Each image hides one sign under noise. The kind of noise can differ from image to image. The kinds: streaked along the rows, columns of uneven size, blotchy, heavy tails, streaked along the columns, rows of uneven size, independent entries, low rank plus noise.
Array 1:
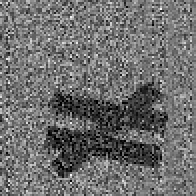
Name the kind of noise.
columns of uneven size
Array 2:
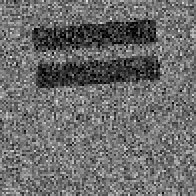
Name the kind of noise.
low rank plus noise
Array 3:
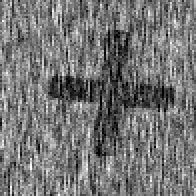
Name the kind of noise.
streaked along the columns
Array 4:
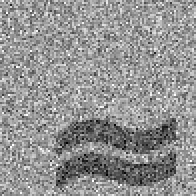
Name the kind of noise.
independent entries
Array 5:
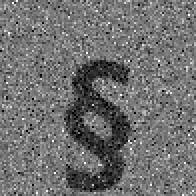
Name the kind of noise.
heavy tails
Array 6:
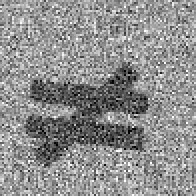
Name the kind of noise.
low rank plus noise
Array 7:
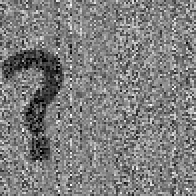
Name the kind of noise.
columns of uneven size
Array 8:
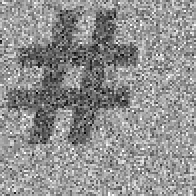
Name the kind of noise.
independent entries
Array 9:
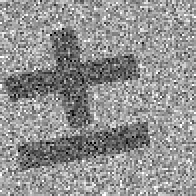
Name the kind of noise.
independent entries
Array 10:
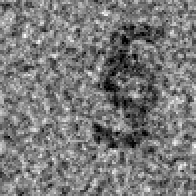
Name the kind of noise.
blotchy
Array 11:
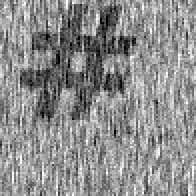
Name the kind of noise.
streaked along the columns
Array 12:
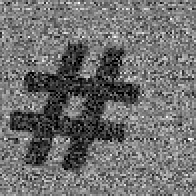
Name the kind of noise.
rows of uneven size
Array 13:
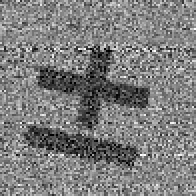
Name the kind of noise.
rows of uneven size
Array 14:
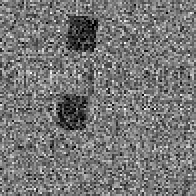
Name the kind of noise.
low rank plus noise
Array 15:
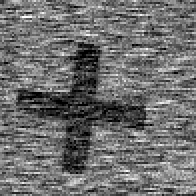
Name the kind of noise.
streaked along the rows
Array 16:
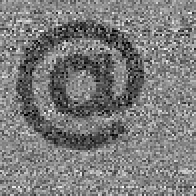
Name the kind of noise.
rows of uneven size
